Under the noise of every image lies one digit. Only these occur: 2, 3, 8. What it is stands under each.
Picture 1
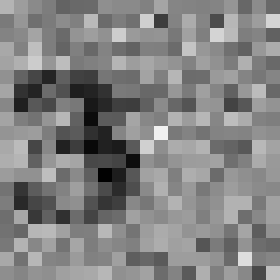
3
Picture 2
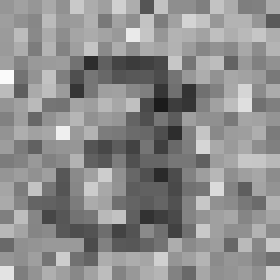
3
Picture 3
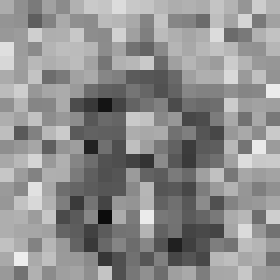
8
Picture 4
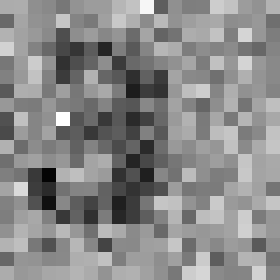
3
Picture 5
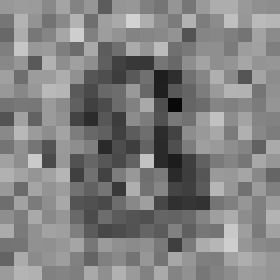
8
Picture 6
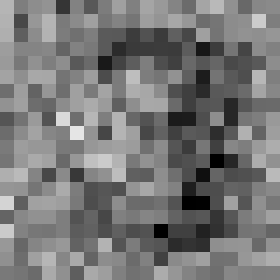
3
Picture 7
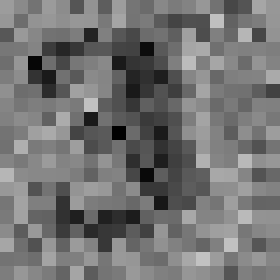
3
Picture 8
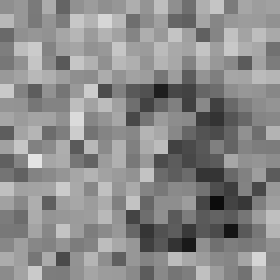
3
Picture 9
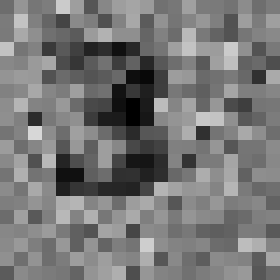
3
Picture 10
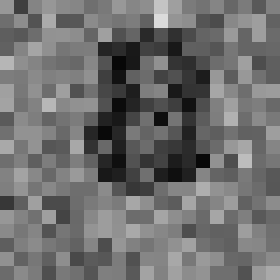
8
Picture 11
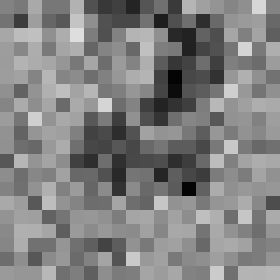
2
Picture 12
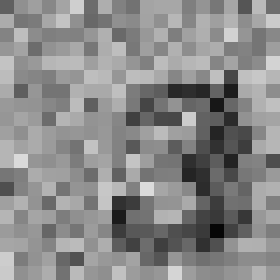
3
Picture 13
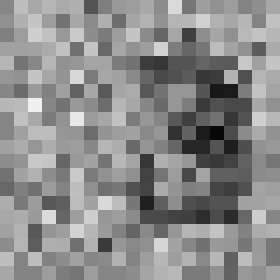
3
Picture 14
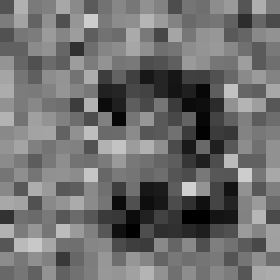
2
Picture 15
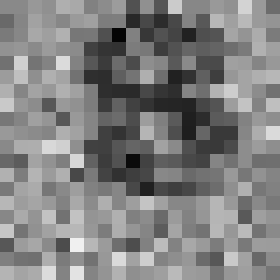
8
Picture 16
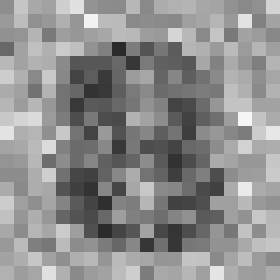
8
